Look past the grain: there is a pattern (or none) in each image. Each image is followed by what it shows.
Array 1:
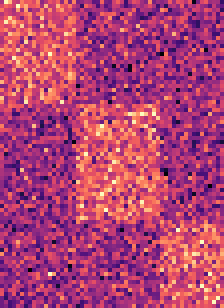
blocks along the diagonal
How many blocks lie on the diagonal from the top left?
3
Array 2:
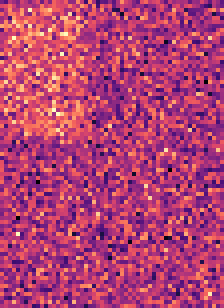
one block
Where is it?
top left
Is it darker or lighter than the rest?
lighter
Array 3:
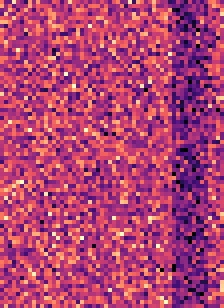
one band of columns
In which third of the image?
right
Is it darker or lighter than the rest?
darker
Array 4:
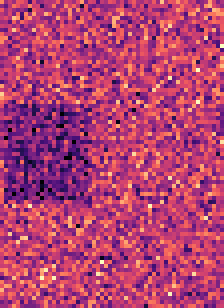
one block
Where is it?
middle left
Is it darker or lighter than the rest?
darker
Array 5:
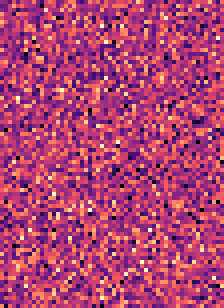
only noise
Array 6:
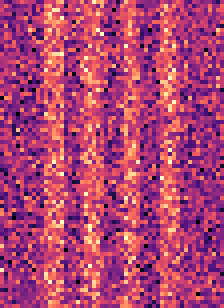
bands of columns
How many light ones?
4
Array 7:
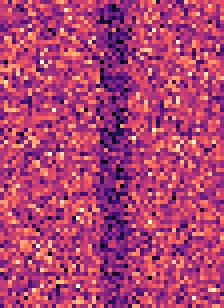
one band of columns
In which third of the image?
middle
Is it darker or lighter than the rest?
darker
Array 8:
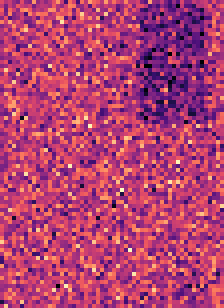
one block
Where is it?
top right
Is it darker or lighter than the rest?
darker
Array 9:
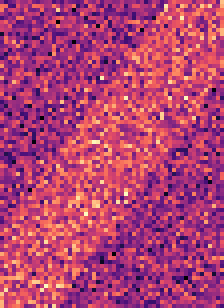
a diagonal band
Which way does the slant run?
bottom left to top right
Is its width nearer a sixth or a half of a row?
a half
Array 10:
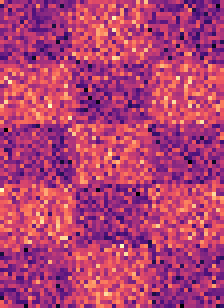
a checkerboard
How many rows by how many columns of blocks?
5 by 3
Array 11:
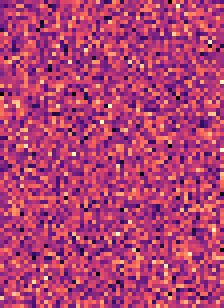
only noise
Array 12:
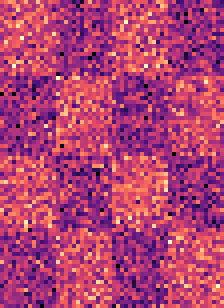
a checkerboard
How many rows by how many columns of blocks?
4 by 4
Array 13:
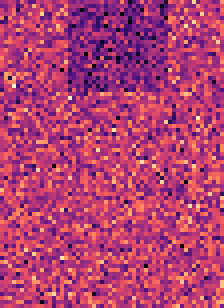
one block
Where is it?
top middle
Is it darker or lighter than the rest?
darker
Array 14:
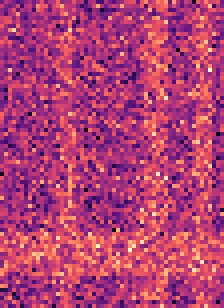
bands of rows crossing bands of columns
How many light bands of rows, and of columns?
1 and 3
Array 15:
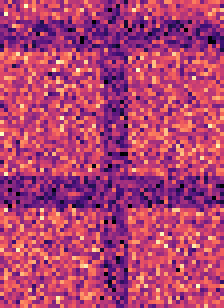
bands of rows crossing bands of columns
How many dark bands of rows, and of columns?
2 and 1
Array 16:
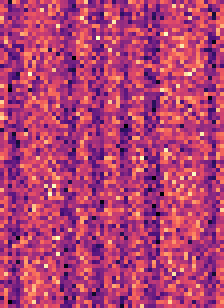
bands of columns
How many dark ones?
6
